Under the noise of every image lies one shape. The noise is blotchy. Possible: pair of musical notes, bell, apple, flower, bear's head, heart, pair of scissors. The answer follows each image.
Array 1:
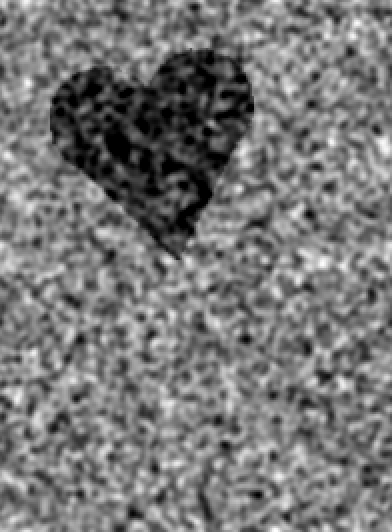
dark heart
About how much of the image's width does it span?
half
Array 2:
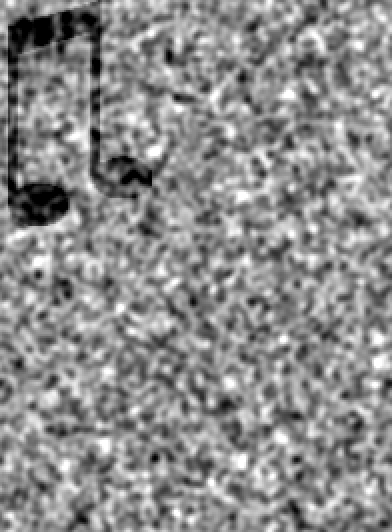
dark pair of musical notes, top left
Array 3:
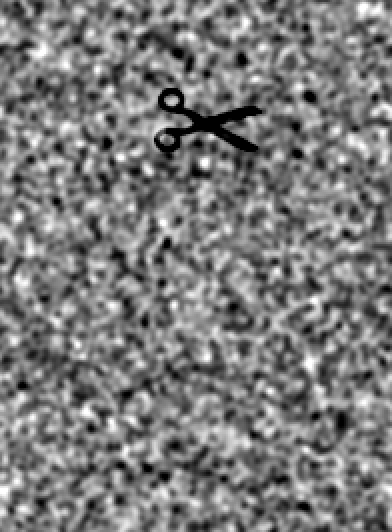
dark pair of scissors, top middle
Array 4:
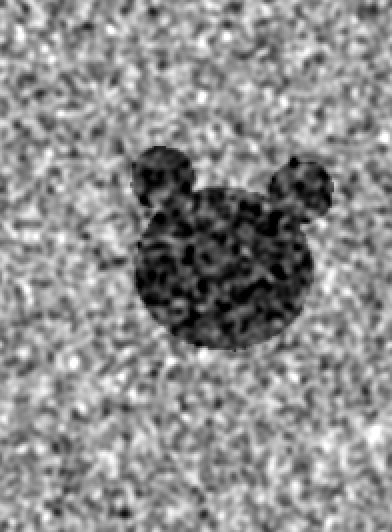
dark bear's head
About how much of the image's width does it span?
half
